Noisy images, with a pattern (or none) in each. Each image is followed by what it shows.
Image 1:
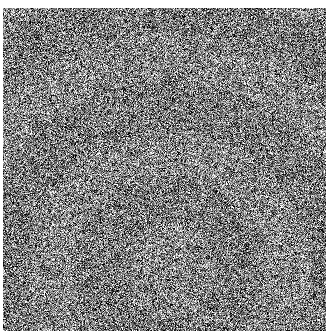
rings round one point
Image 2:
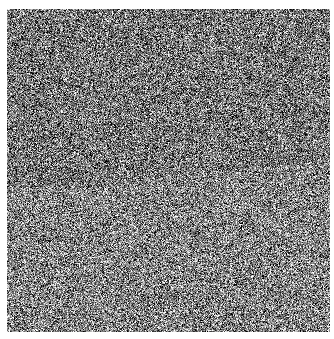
a sharp edge
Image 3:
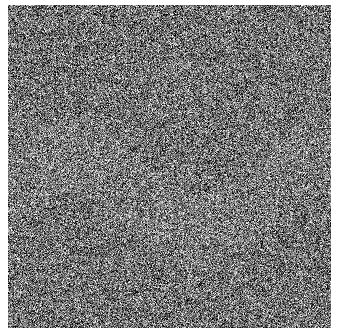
a wavy band
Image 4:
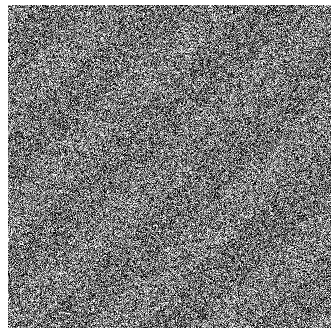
diagonal stripes
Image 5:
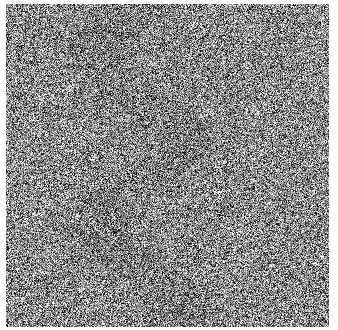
a wavy band
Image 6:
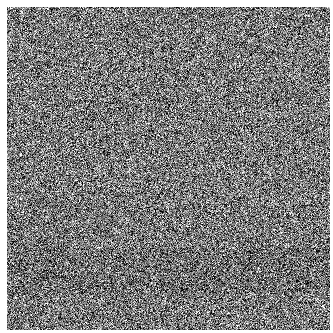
one horizontal stripe
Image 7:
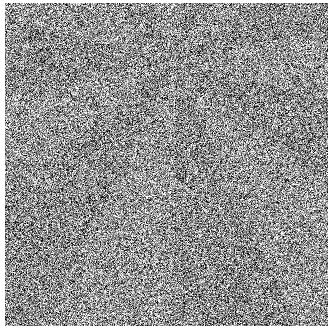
spokes from one point
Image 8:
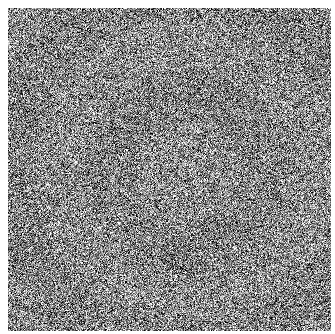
rings round one point
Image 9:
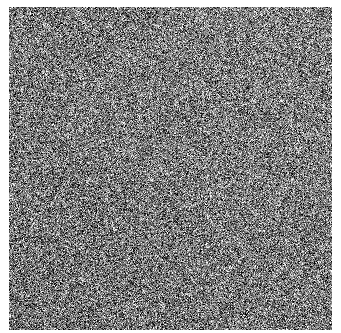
a smooth slope
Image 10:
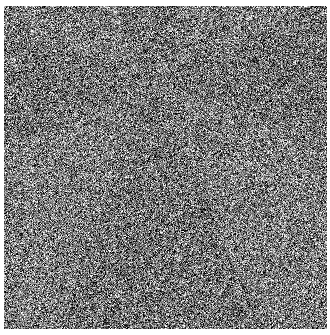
spokes from one point
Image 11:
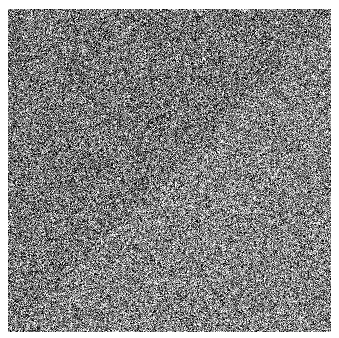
a sharp edge
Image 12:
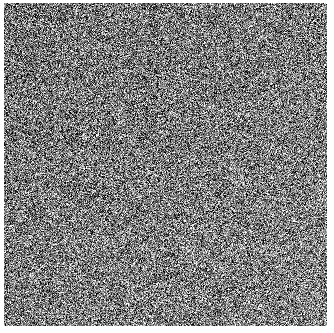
a smooth slope
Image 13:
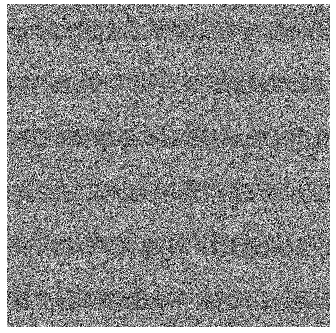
horizontal stripes
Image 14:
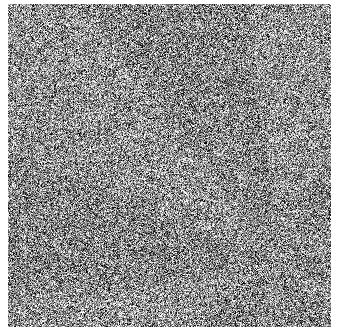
spokes from one point
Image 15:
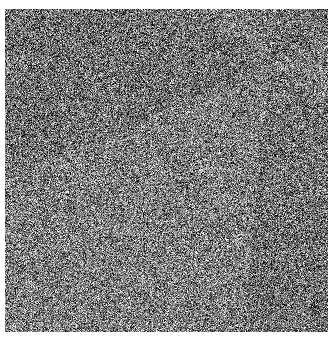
spokes from one point
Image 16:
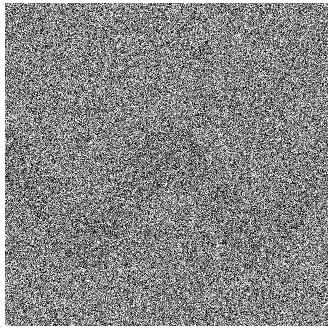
a wavy band
